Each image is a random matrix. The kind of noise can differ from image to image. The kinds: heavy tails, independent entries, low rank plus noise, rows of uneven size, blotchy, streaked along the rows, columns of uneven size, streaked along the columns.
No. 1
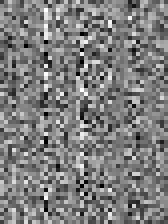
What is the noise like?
columns of uneven size
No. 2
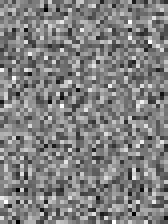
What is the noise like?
low rank plus noise
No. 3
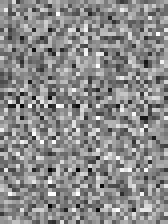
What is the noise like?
low rank plus noise
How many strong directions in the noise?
two
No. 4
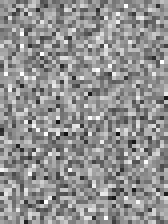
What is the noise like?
independent entries
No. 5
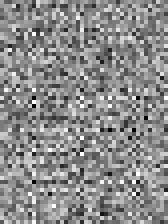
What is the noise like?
low rank plus noise
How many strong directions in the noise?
one
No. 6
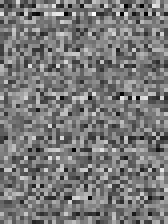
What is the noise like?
rows of uneven size
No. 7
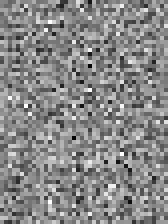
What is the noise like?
low rank plus noise
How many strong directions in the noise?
five to eight
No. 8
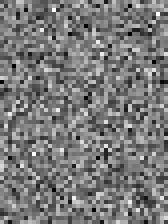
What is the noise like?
independent entries
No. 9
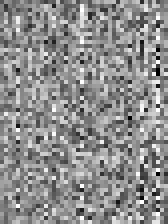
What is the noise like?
columns of uneven size
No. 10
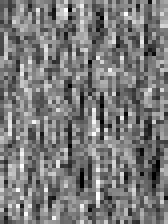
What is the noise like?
streaked along the columns
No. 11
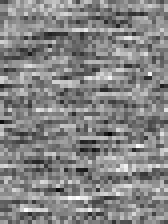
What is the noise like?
streaked along the rows
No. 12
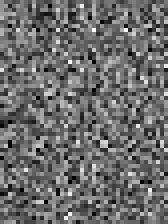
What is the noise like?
low rank plus noise
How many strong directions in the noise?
two
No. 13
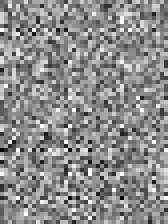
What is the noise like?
low rank plus noise
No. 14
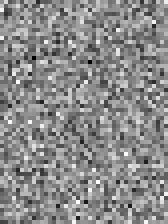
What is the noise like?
independent entries
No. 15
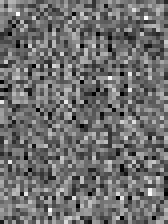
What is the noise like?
low rank plus noise
